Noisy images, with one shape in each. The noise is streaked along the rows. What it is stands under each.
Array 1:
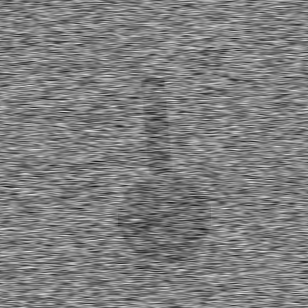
dark lollipop
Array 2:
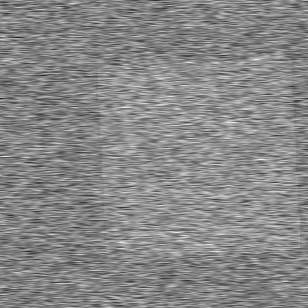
light square
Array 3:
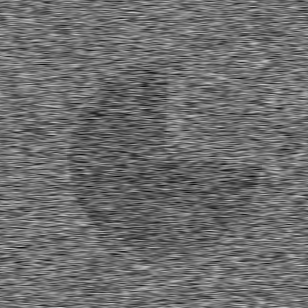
dark disc with a wedge cut out
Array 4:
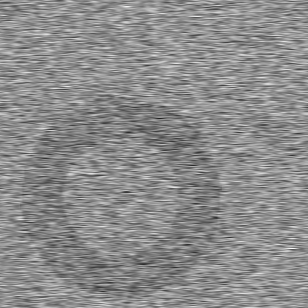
dark ring
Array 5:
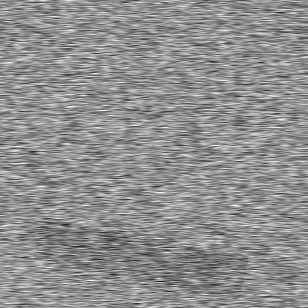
dark bar
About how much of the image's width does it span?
two thirds
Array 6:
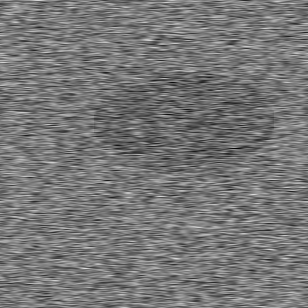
dark ellipse
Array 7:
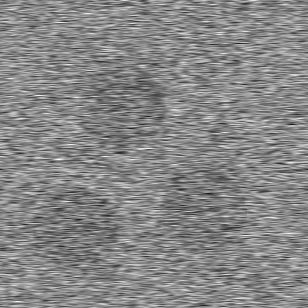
dark three dots
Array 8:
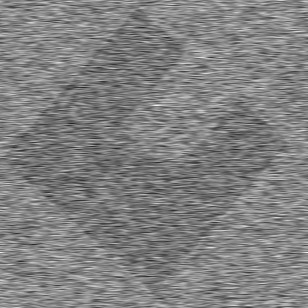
dark square with a notch
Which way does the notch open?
up and right
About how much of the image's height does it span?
nearly all
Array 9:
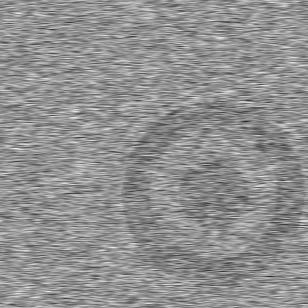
dark bullseye
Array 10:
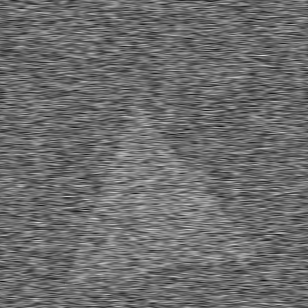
light triangle
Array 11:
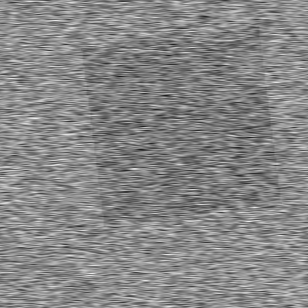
dark square
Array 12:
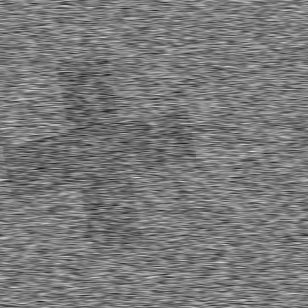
dark cross
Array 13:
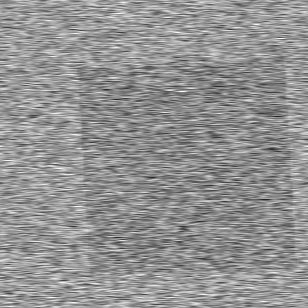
dark square
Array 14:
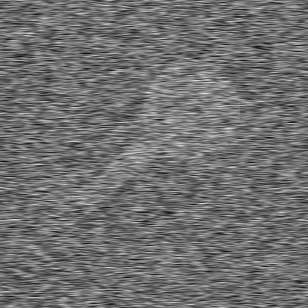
light lollipop
